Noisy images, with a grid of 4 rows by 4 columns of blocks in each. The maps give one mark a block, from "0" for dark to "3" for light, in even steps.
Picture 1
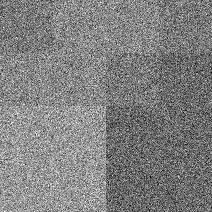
1221
2210
3300
3300
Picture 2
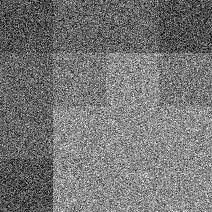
0110
1232
1333
0333
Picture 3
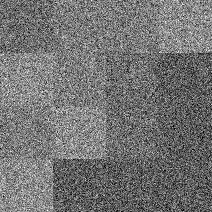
1223
3210
2310
3000
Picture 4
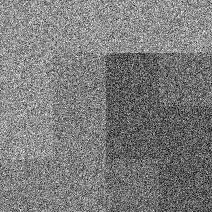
3333
3201
3200
2210
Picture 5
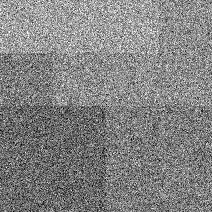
3332
1222
0011
0011
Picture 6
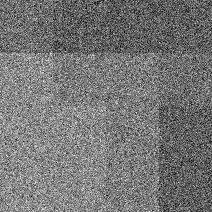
1000
3221
3320
3320
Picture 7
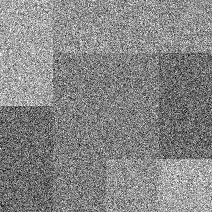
3222
3110
0110
0123
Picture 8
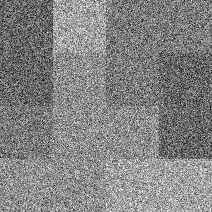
0311
0210
1220
2233
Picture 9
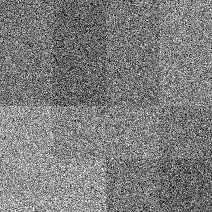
1012
1012
3221
3310
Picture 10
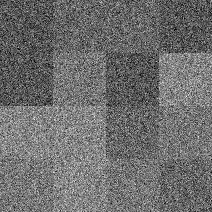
0110
0203
3312
2321
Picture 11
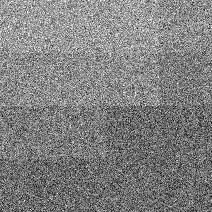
3332
2221
1100
0000
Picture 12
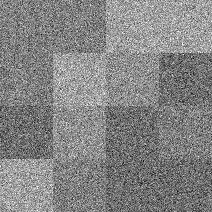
1133
1320
0201
3100
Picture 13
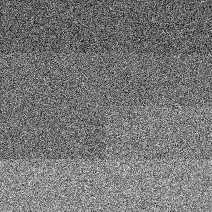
0000
1111
1122
3333
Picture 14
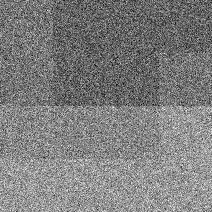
1000
1001
2223
3333
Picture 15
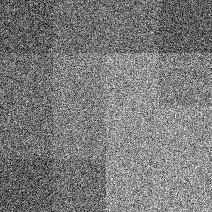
0110
1232
1233
0133
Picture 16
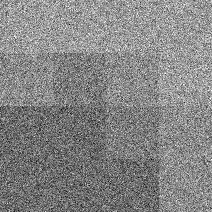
3333
2123
0012
0002
